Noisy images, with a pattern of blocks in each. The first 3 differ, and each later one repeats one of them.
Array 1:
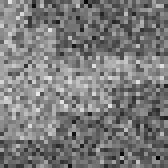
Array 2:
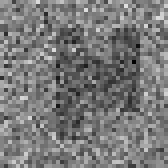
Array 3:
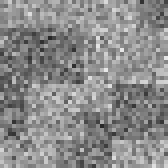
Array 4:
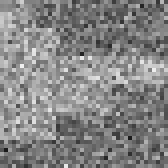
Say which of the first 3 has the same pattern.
1
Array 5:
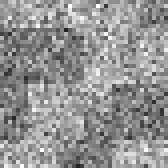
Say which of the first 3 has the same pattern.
3
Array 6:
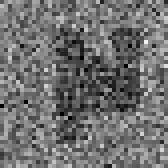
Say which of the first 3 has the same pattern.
2
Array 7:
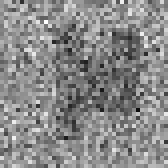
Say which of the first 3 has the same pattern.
2
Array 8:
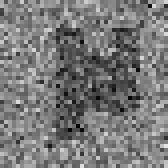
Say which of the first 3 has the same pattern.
2
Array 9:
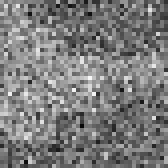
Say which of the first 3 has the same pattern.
1
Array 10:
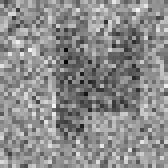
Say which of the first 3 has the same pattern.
2
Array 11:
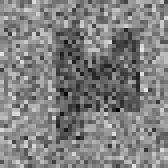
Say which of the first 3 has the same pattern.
2
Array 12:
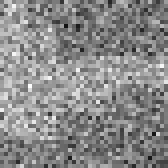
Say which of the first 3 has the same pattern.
1
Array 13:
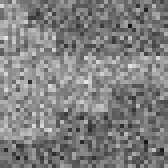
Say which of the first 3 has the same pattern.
1
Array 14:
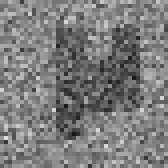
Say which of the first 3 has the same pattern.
2
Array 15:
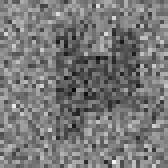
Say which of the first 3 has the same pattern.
2
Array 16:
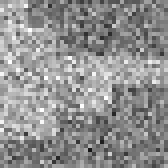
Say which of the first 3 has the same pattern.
1
